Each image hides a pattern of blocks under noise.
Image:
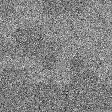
no symmetry
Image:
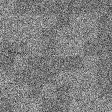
mirrored about the diagonal from the bottom left
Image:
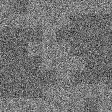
the same after a half turn
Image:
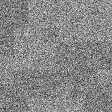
no symmetry
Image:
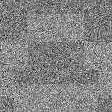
left and right mirror each other
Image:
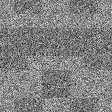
left and right mirror each other
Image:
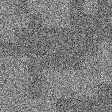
no symmetry
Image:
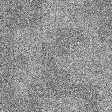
no symmetry
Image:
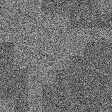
mirrored about the diagonal from the top left
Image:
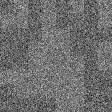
no symmetry
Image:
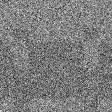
left and right mirror each other
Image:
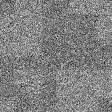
mirrored about the diagonal from the bottom left
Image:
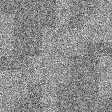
the same after a half turn
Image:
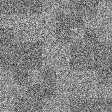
the same after a half turn
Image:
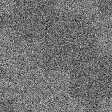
mirrored about the diagonal from the bottom left
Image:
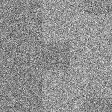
top and bottom mirror each other
